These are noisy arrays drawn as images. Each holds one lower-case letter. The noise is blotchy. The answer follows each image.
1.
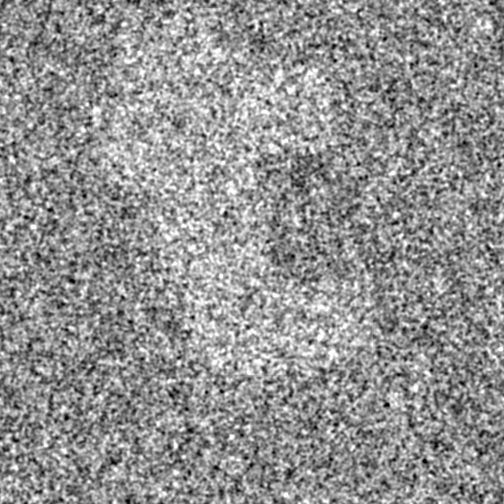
t
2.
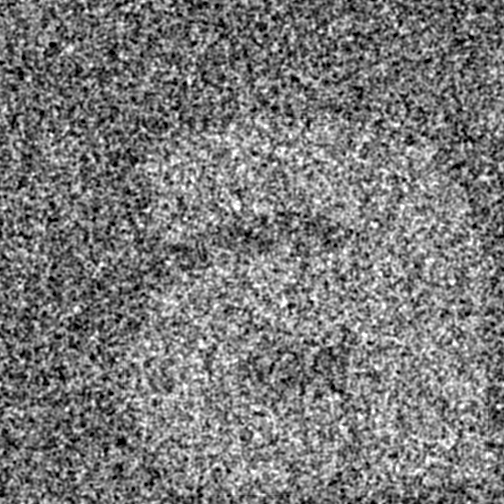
a
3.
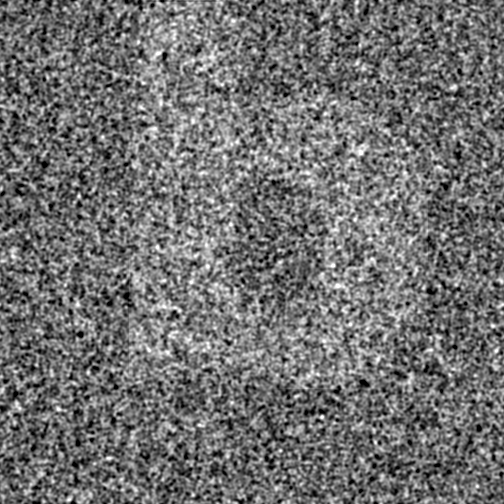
b
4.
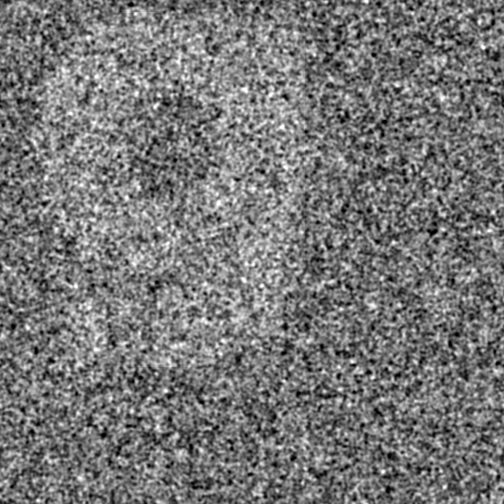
g
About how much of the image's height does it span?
two thirds
